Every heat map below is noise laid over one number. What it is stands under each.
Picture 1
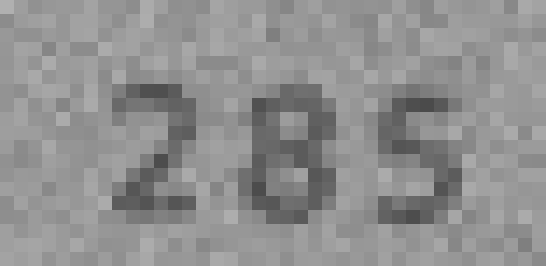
285
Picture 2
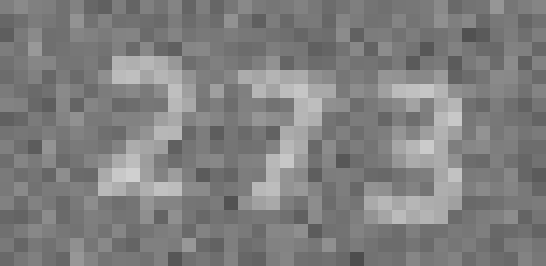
273
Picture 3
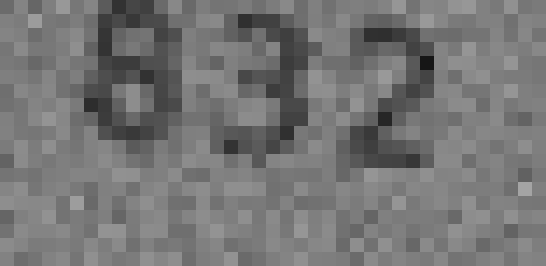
832
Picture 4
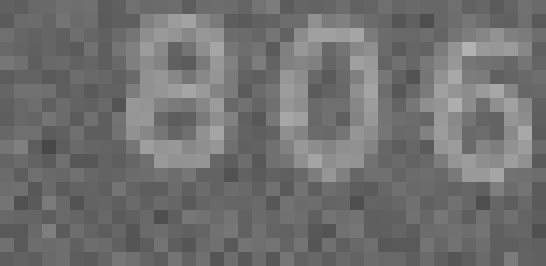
806
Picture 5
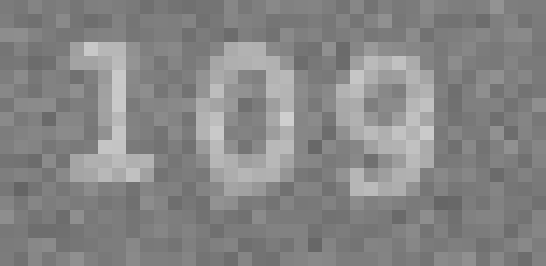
109
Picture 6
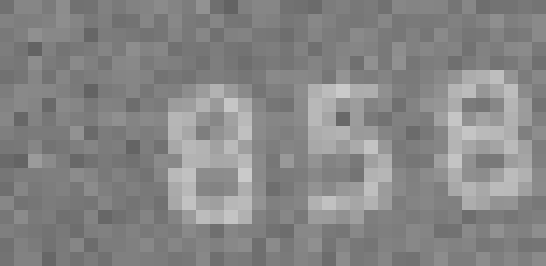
858
